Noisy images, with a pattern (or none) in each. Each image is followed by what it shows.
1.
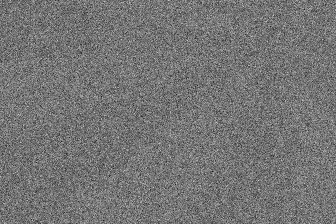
spokes from one point
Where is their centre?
top right
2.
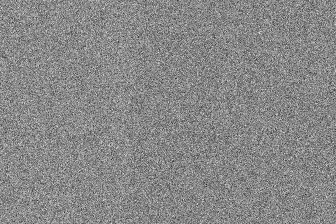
a sharp edge
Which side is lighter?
left
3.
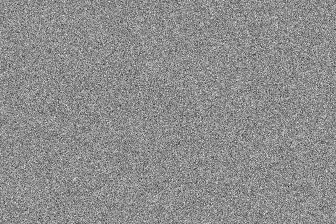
only noise
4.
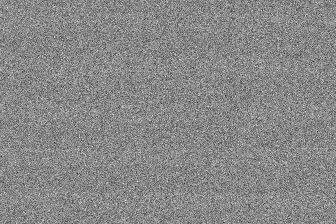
horizontal stripes
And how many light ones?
5
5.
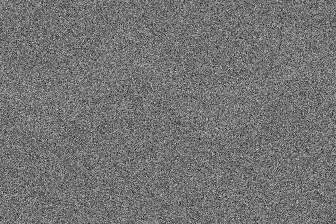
a wavy band
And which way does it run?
left to right
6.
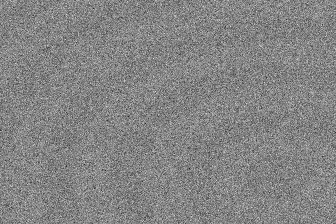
rings round one point
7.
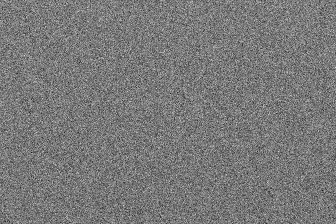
a smooth slope
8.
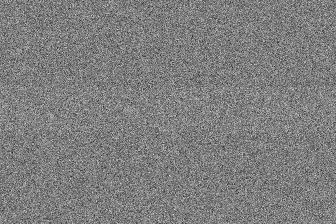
one horizontal stripe
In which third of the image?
middle
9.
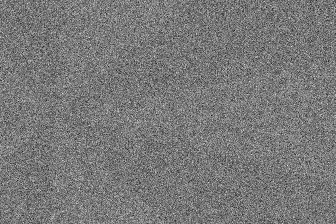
spokes from one point
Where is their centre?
middle left
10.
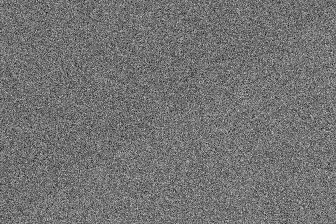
a sharp edge
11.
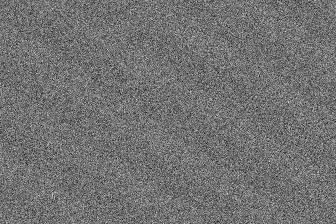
diagonal stripes
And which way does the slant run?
top left to bottom right
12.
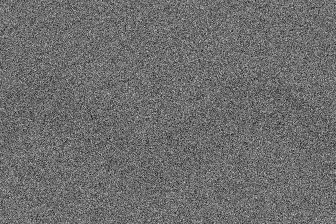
a wavy band
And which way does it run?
left to right
